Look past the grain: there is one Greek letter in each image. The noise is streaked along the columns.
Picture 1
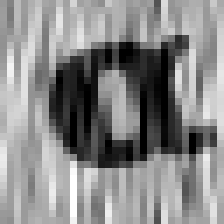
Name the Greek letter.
alpha
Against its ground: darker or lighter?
darker
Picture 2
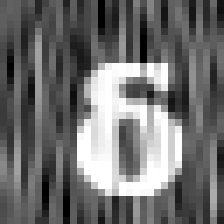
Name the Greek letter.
delta
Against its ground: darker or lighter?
lighter
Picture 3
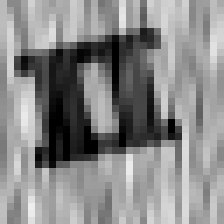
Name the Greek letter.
pi
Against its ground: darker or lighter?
darker
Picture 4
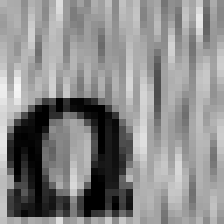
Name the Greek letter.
omega
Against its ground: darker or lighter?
darker
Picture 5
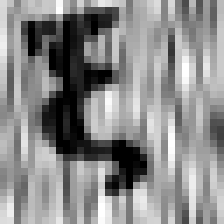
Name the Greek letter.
xi
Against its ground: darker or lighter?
darker
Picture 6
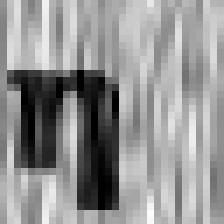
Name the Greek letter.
eta
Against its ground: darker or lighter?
darker
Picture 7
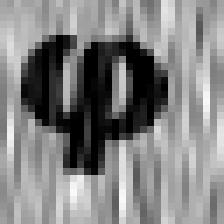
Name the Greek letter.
phi
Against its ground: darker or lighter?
darker
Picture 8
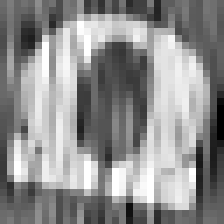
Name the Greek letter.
omega
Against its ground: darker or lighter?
lighter
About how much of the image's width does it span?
nearly all
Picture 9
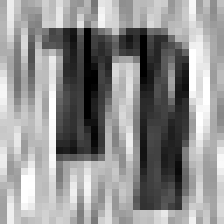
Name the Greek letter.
eta
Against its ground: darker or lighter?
darker
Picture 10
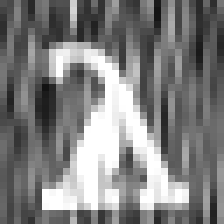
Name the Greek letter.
lambda
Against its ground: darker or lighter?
lighter
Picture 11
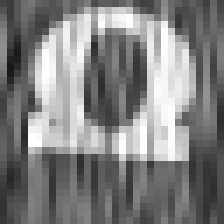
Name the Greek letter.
omega
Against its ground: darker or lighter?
lighter
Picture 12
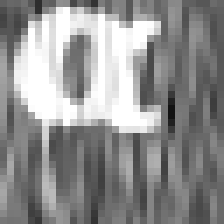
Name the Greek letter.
alpha
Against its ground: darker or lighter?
lighter
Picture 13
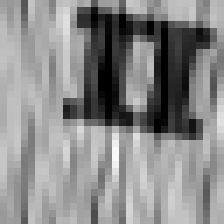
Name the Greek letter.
pi
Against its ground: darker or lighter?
darker
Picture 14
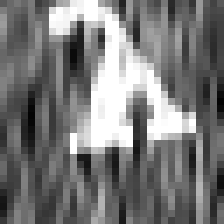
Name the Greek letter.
lambda
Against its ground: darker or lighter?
lighter
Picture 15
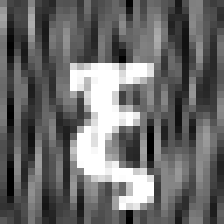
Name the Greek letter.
xi
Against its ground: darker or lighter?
lighter
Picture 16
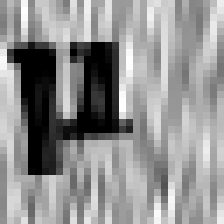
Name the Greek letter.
mu
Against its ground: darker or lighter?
darker
